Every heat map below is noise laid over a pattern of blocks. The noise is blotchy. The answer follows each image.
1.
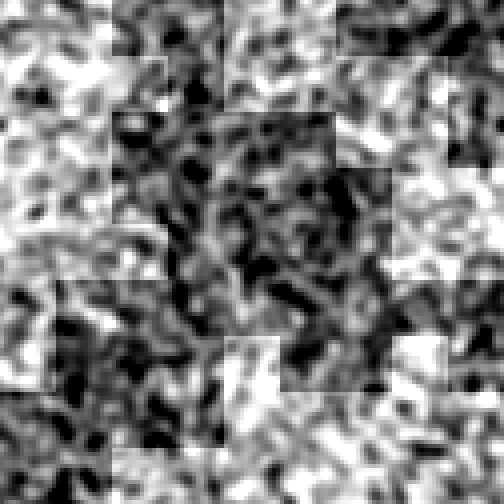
mirrored about the diagonal from the bottom left
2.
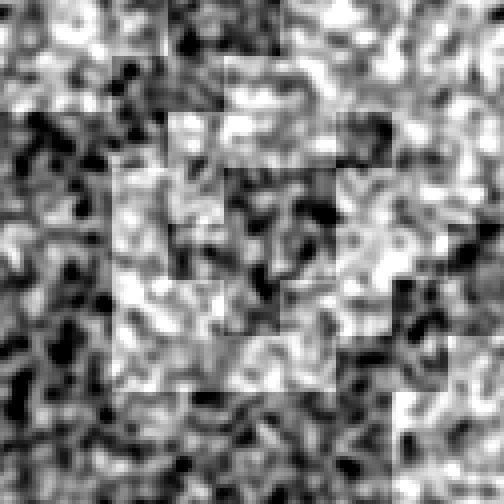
mirrored about the diagonal from the bottom left
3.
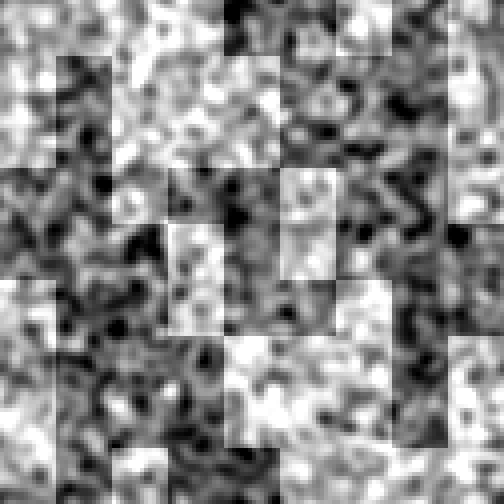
the same after a half turn
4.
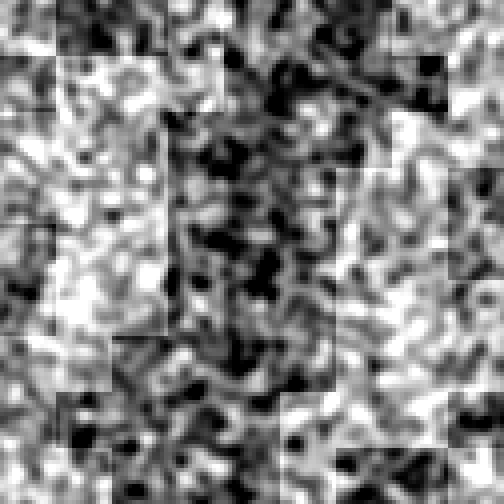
the same after a half turn
